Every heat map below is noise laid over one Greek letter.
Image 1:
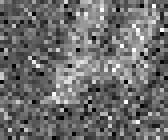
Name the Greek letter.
mu
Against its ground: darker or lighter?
lighter
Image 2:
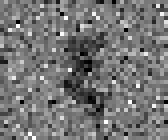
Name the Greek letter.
xi
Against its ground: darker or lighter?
darker
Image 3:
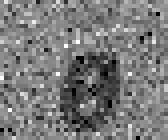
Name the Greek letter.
theta
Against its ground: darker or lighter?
darker
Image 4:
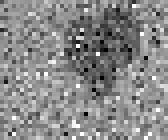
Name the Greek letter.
phi
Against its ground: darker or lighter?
darker
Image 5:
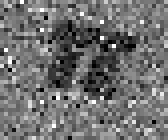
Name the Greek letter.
pi
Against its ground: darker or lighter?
darker
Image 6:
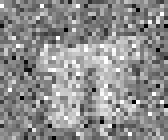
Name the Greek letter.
pi
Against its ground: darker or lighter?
lighter
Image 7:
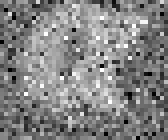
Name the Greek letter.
alpha
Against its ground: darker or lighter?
lighter
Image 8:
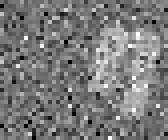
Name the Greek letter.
eta
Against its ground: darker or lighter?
lighter
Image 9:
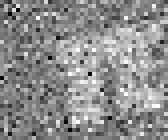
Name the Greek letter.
pi
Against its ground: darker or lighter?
lighter
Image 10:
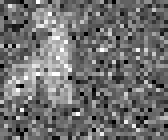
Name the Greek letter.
lambda
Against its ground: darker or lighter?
lighter
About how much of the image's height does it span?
two thirds
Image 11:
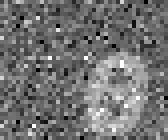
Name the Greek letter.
theta
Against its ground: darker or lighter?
lighter
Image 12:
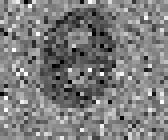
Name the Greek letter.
theta
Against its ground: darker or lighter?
darker
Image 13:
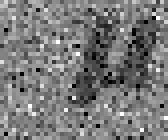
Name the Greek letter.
mu
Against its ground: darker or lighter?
darker
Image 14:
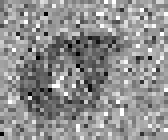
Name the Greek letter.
sigma
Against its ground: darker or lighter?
darker
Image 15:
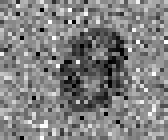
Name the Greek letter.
theta
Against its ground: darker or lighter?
darker
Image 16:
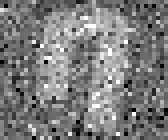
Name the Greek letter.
eta
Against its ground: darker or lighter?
lighter
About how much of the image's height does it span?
nearly all
